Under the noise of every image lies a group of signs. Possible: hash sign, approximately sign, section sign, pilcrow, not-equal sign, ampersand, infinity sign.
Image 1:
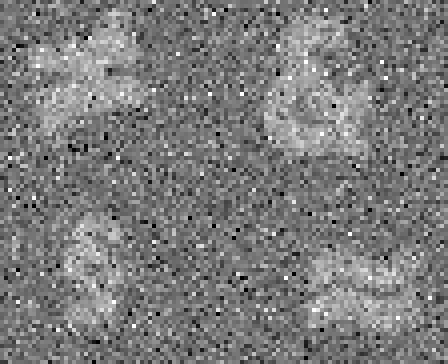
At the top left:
not-equal sign
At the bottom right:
approximately sign
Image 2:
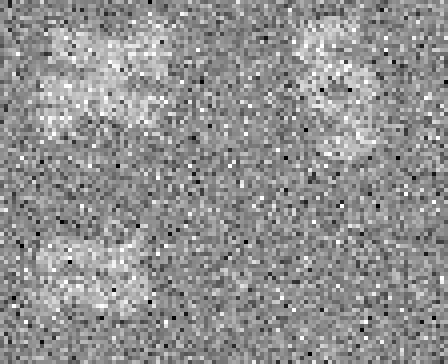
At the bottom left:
approximately sign
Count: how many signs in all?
3
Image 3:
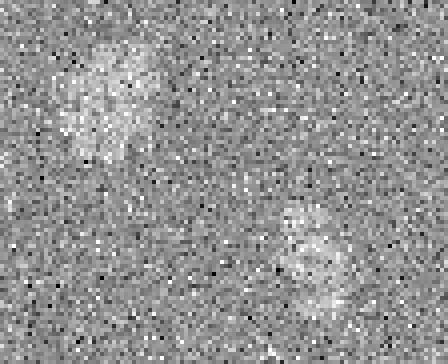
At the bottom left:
nothing
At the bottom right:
section sign
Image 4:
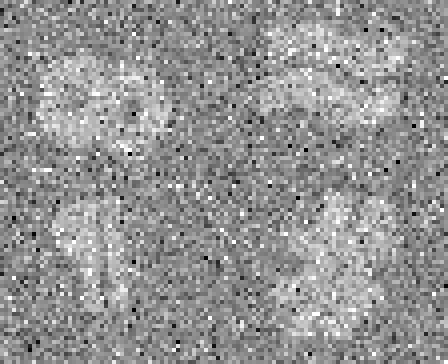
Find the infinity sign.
top left
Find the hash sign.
bottom right
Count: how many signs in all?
4
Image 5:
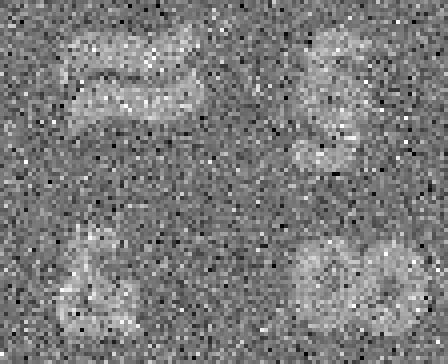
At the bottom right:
infinity sign
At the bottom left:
ampersand
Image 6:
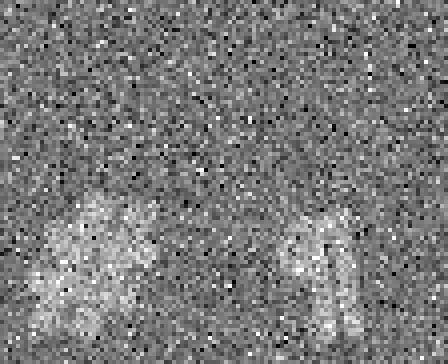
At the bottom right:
pilcrow
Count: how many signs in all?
2
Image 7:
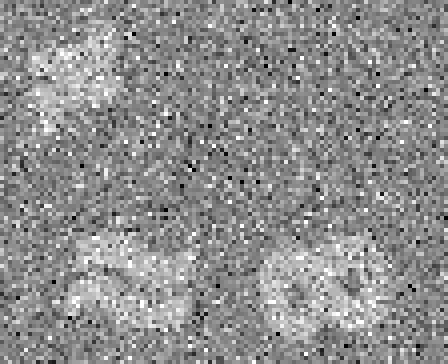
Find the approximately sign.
bottom left
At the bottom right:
infinity sign
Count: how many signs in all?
3
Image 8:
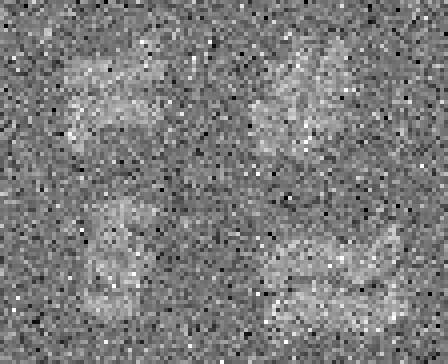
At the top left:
not-equal sign
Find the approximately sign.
bottom right
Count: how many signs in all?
4
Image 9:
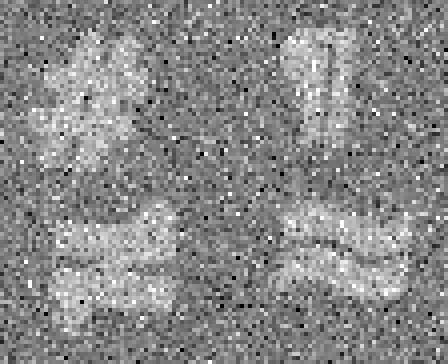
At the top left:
hash sign
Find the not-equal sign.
bottom left
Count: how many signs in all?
4
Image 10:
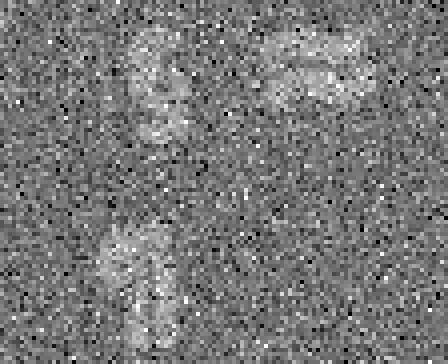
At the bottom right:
nothing
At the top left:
section sign
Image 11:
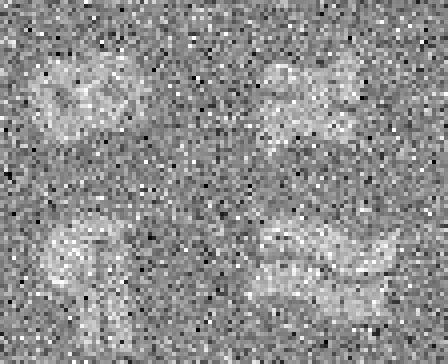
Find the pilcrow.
bottom left
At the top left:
infinity sign
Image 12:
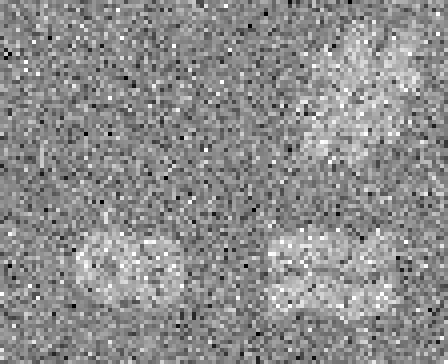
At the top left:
nothing
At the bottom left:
infinity sign
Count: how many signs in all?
3
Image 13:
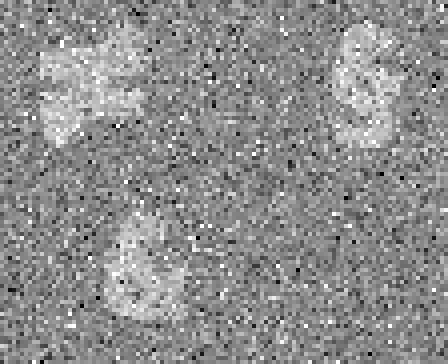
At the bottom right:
nothing
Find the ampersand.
bottom left
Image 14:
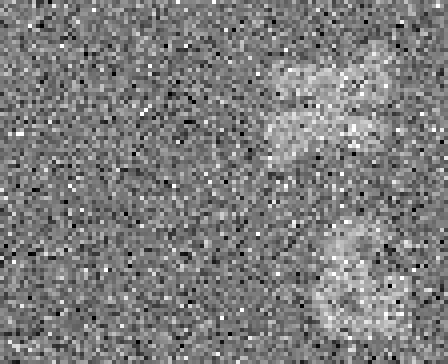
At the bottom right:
ampersand
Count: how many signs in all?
2
